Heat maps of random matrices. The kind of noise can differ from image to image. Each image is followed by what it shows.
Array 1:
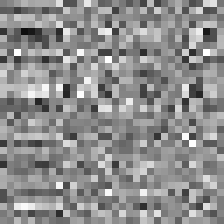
low rank plus noise
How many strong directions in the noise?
one
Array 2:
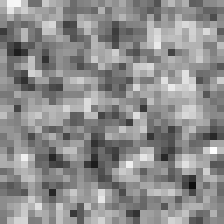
blotchy
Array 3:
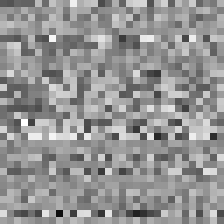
rows of uneven size
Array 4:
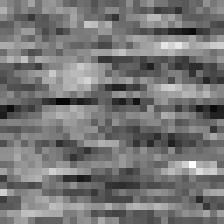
streaked along the rows
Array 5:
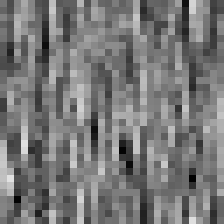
streaked along the columns
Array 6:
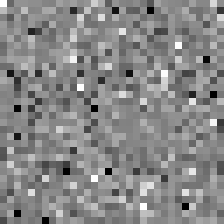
heavy tails
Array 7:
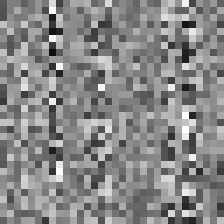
columns of uneven size
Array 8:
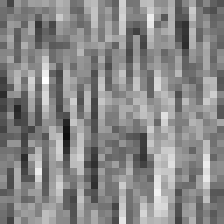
streaked along the columns
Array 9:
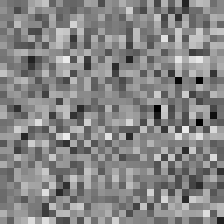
low rank plus noise
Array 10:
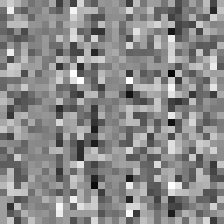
columns of uneven size
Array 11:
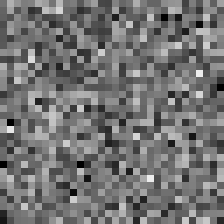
independent entries
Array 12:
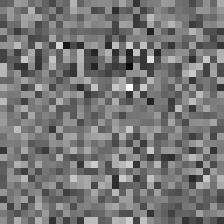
low rank plus noise
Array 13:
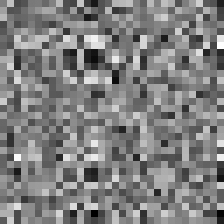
low rank plus noise
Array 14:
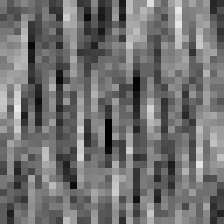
streaked along the columns
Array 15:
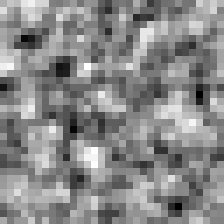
blotchy
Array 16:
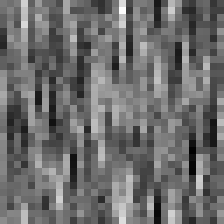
streaked along the columns
